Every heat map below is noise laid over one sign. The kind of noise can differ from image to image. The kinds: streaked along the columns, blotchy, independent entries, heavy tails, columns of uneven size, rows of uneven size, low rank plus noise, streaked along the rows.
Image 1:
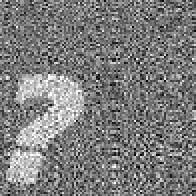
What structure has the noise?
low rank plus noise
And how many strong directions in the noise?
two
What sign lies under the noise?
question mark
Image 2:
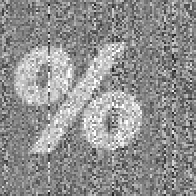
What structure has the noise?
columns of uneven size
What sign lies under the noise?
percent sign
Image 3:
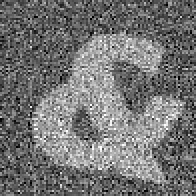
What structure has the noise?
low rank plus noise
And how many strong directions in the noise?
five to eight
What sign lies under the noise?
ampersand
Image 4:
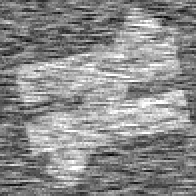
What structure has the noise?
streaked along the rows
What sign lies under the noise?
not-equal sign
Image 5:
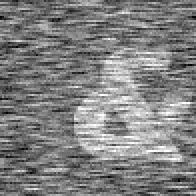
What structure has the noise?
streaked along the rows
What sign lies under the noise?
ampersand
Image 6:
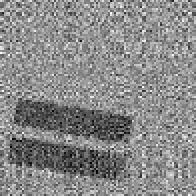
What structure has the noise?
low rank plus noise
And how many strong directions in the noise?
one
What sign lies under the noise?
equals sign
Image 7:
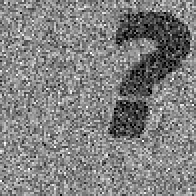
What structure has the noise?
independent entries
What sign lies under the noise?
question mark
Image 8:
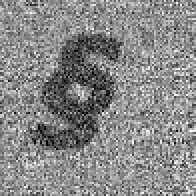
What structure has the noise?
low rank plus noise
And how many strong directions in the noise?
five to eight
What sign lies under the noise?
section sign
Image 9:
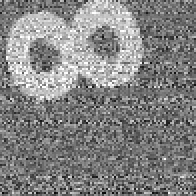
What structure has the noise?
rows of uneven size
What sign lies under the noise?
infinity sign
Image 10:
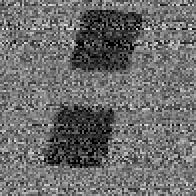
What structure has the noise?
rows of uneven size
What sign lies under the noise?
colon
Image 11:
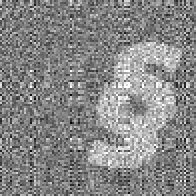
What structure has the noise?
low rank plus noise
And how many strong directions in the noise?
one
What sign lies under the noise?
section sign
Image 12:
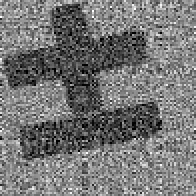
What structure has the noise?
low rank plus noise
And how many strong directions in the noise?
three or four
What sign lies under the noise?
plus-minus sign
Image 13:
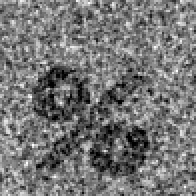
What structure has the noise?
blotchy
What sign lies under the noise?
percent sign
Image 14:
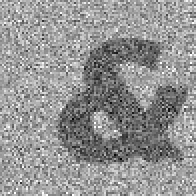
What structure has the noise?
low rank plus noise
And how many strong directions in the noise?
five to eight
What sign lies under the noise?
ampersand
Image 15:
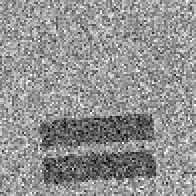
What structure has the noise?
independent entries
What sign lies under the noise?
equals sign
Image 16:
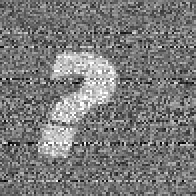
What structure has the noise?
rows of uneven size
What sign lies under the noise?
question mark
